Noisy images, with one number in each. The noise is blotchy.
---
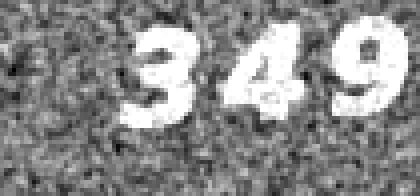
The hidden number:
349
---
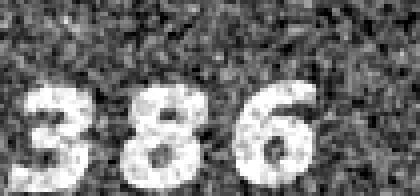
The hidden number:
386
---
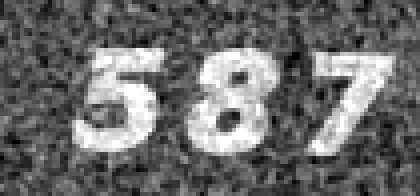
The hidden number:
587
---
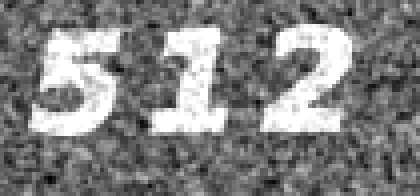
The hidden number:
512
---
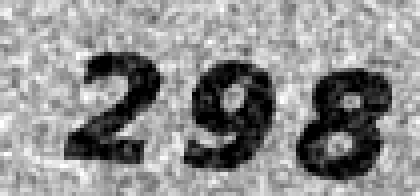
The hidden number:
298
